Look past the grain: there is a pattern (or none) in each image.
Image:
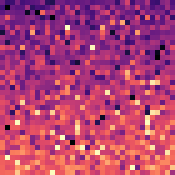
a smooth slope
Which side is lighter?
bottom
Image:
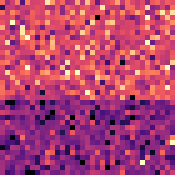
a sharp edge
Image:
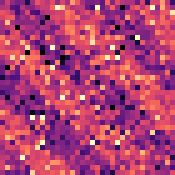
diagonal stripes
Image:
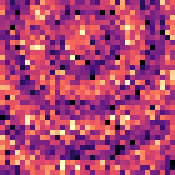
rings round one point
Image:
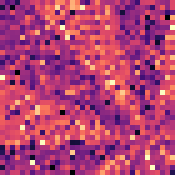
spokes from one point
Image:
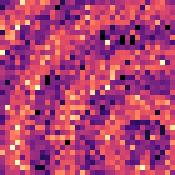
rings round one point
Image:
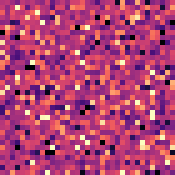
only noise
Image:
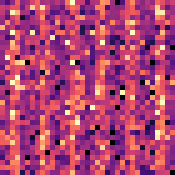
vertical stripes
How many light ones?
6
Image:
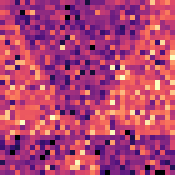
spokes from one point
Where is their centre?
bottom middle
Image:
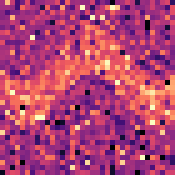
a wavy band
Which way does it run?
left to right
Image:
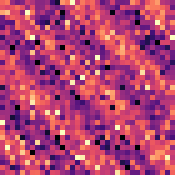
diagonal stripes
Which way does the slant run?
top left to bottom right
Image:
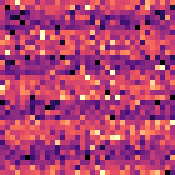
horizontal stripes
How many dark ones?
4
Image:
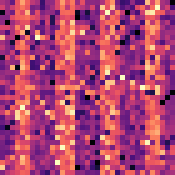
vertical stripes
